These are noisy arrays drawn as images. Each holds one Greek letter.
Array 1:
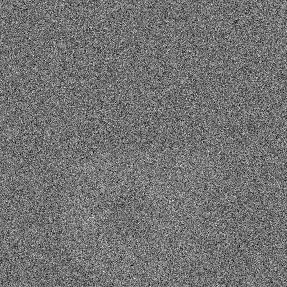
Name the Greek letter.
sigma
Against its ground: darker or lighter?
lighter
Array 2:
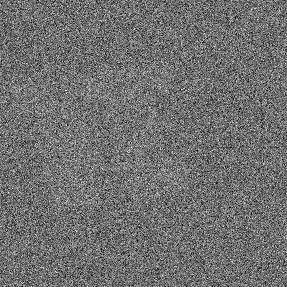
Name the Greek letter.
pi
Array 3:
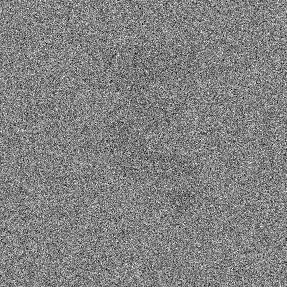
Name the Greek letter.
xi
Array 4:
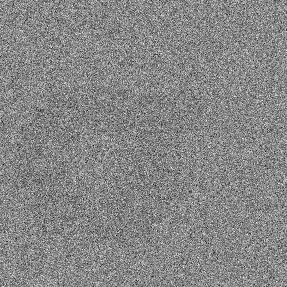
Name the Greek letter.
sigma
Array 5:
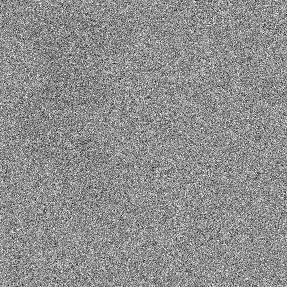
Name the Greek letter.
xi
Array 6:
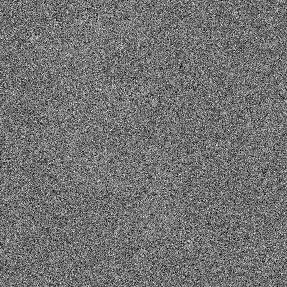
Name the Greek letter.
xi
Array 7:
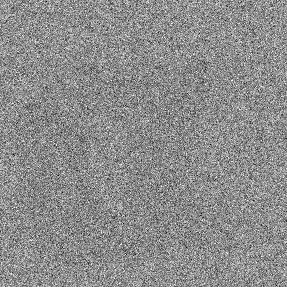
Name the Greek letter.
alpha
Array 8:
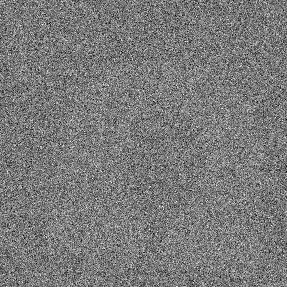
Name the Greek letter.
omega
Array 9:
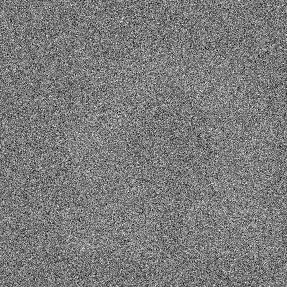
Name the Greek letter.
omega
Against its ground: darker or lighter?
lighter
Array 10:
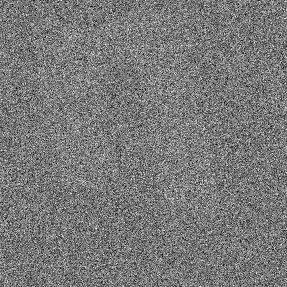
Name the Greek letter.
eta
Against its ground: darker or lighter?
lighter
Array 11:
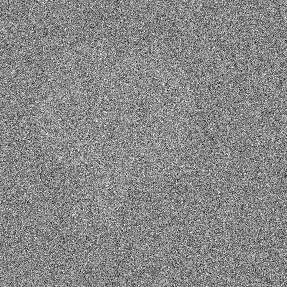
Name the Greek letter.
phi
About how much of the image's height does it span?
two thirds
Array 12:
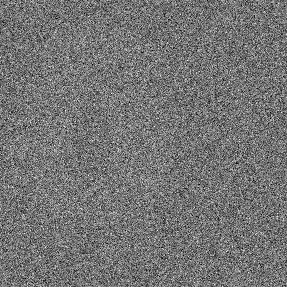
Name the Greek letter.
delta
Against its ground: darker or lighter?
lighter
